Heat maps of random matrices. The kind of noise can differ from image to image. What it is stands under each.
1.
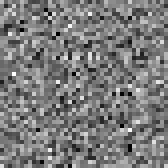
low rank plus noise
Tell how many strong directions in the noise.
one
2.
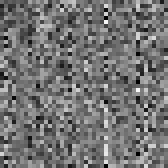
columns of uneven size
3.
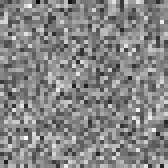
independent entries
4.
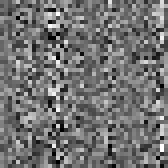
columns of uneven size
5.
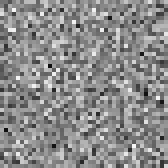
independent entries
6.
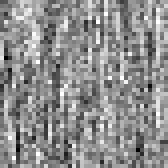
streaked along the columns
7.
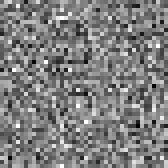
low rank plus noise
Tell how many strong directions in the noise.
five to eight
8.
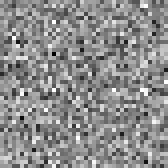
low rank plus noise
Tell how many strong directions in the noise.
three or four
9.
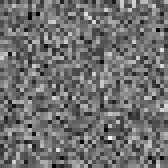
independent entries
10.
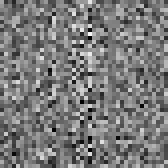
columns of uneven size
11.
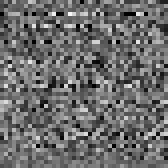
rows of uneven size
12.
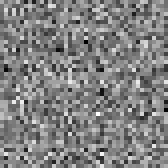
low rank plus noise
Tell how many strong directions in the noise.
two
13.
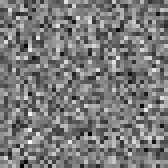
independent entries
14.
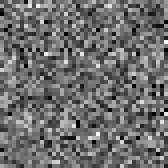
low rank plus noise
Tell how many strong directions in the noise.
five to eight
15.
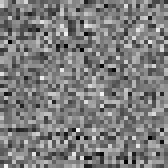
low rank plus noise
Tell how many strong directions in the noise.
three or four
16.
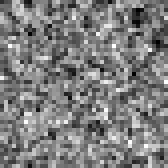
blotchy
